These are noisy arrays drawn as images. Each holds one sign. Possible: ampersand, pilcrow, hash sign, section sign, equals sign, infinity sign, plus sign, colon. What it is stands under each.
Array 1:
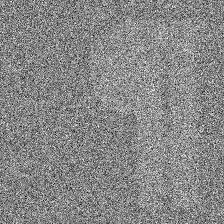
pilcrow
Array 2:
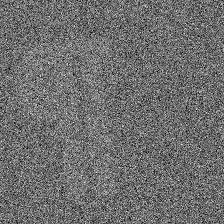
pilcrow
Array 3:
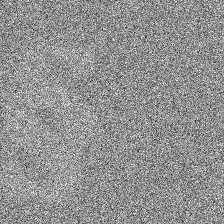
section sign
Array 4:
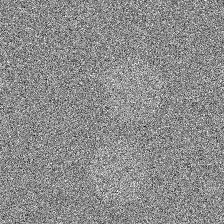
colon
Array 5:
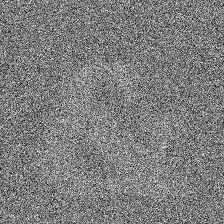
ampersand
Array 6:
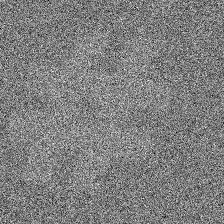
hash sign
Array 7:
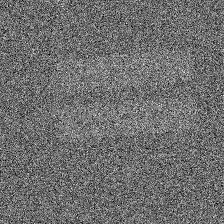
equals sign
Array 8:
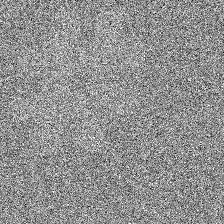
hash sign
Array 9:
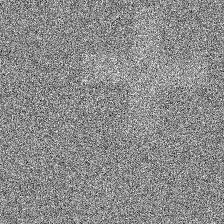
plus sign
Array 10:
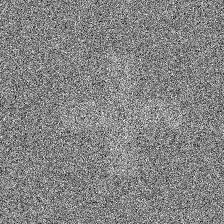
plus sign
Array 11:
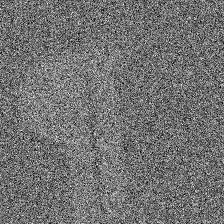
pilcrow
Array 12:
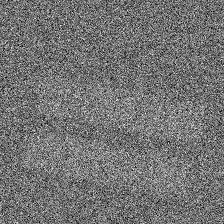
equals sign
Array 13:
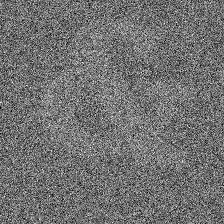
ampersand
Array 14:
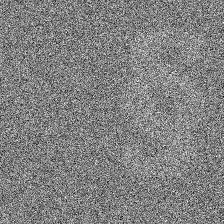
section sign
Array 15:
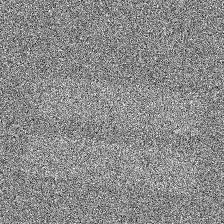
equals sign
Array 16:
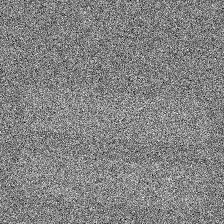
equals sign
